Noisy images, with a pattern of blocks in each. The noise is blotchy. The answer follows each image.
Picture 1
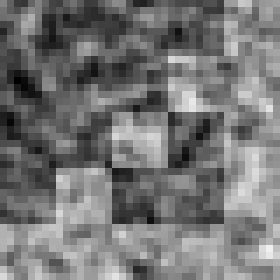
mirrored about the diagonal from the top left
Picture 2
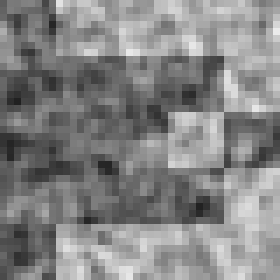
top and bottom mirror each other
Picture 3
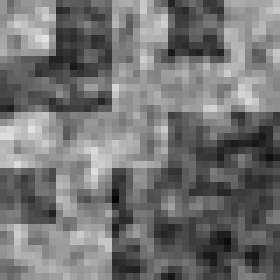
mirrored about the diagonal from the top left
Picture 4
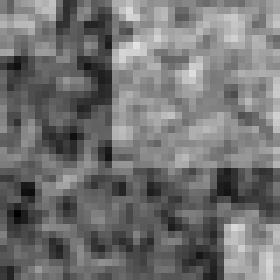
mirrored about the diagonal from the bottom left
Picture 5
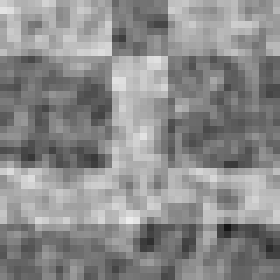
left and right mirror each other
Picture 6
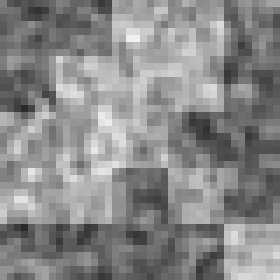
mirrored about the diagonal from the top left
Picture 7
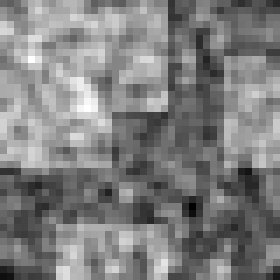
mirrored about the diagonal from the top left
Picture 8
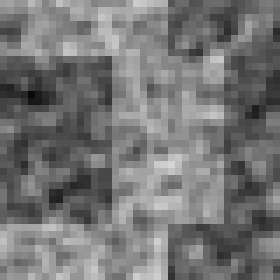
top and bottom mirror each other
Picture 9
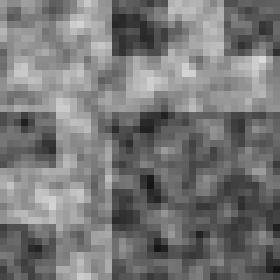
mirrored about the diagonal from the top left
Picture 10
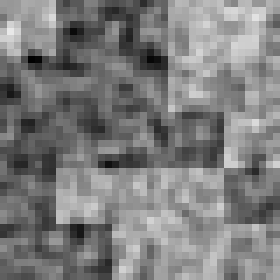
no symmetry
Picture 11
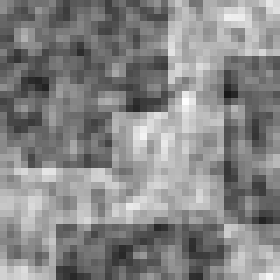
mirrored about the diagonal from the top left
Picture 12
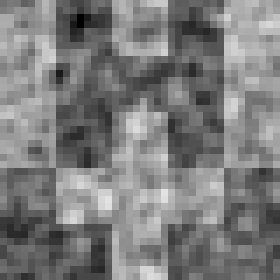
left and right mirror each other
